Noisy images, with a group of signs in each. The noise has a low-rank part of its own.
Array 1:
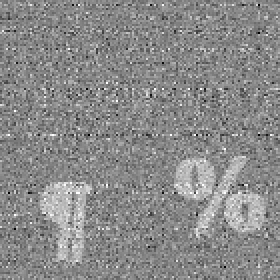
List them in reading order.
bottom left: pilcrow; bottom right: percent sign
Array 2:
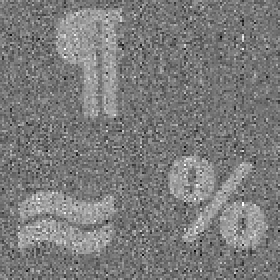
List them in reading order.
top left: pilcrow; bottom left: approximately sign; bottom right: percent sign
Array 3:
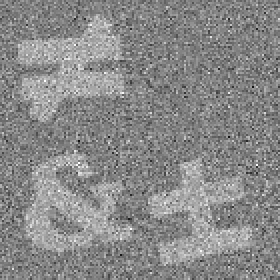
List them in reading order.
top left: not-equal sign; bottom left: ampersand; bottom right: plus-minus sign
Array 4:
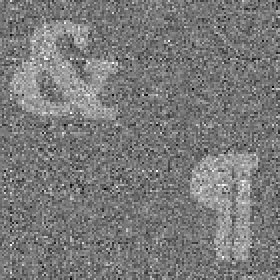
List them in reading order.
top left: ampersand; bottom right: pilcrow
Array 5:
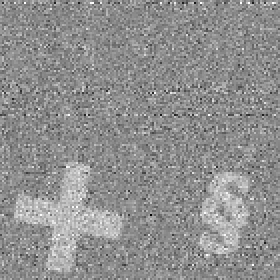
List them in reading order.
bottom left: plus sign; bottom right: section sign
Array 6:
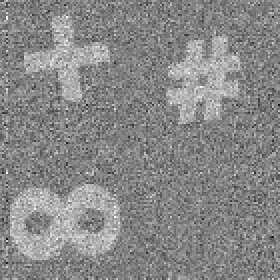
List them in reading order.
top left: plus sign; top right: hash sign; bottom left: infinity sign
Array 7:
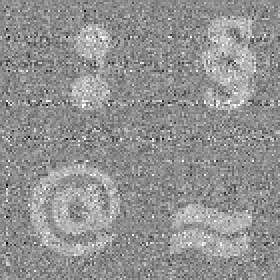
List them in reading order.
top left: colon; top right: section sign; bottom left: at sign; bottom right: approximately sign
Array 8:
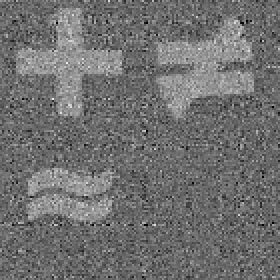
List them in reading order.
top left: plus sign; top right: not-equal sign; bottom left: approximately sign
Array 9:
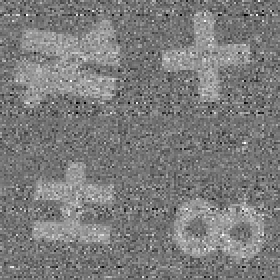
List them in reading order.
top left: not-equal sign; top right: plus sign; bottom left: plus-minus sign; bottom right: infinity sign
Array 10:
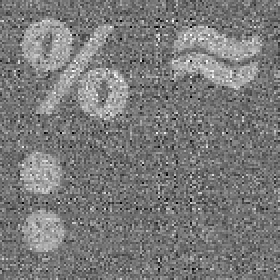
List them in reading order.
top left: percent sign; top right: approximately sign; bottom left: colon
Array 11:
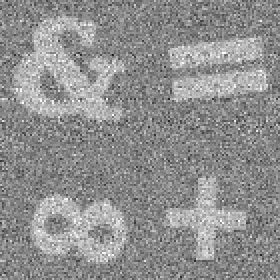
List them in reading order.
top left: ampersand; top right: equals sign; bottom left: infinity sign; bottom right: plus sign
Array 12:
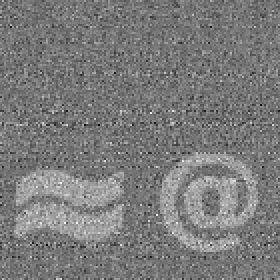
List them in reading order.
bottom left: approximately sign; bottom right: at sign
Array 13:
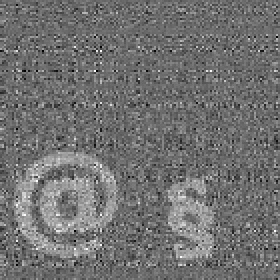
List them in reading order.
bottom left: at sign; bottom right: section sign
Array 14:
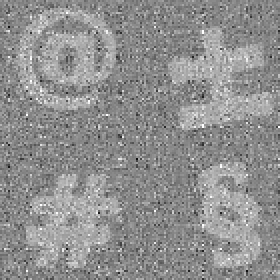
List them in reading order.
top left: at sign; top right: plus-minus sign; bottom left: hash sign; bottom right: section sign
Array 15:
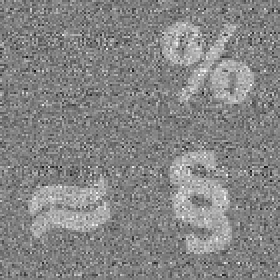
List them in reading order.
top right: percent sign; bottom left: approximately sign; bottom right: section sign
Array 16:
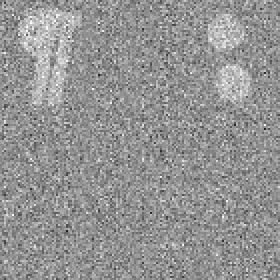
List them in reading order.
top left: pilcrow; top right: colon
